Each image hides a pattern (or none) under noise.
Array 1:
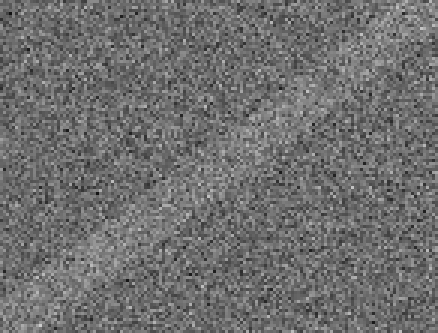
a diagonal band
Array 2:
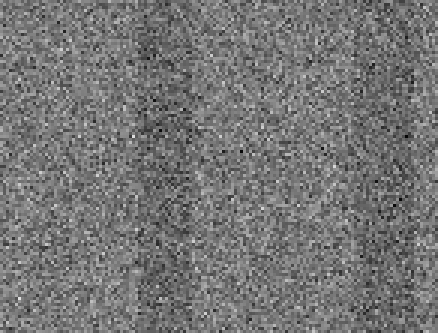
bands of columns
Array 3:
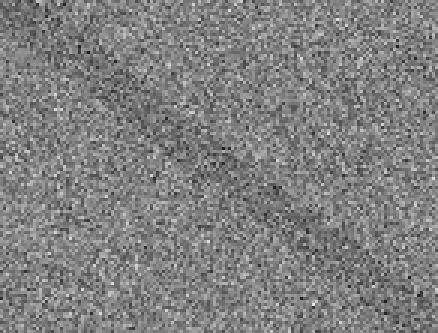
a diagonal band
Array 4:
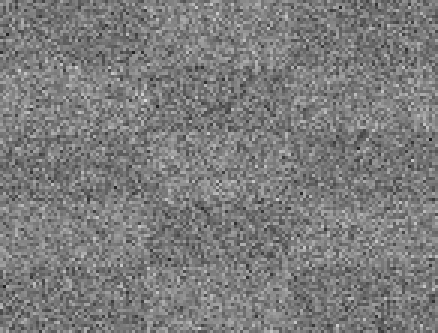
a checkerboard
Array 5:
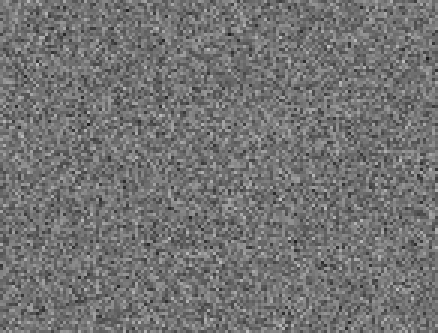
only noise
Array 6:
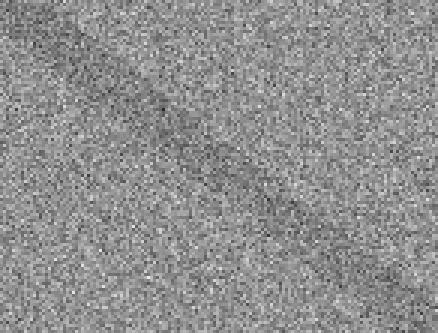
a diagonal band
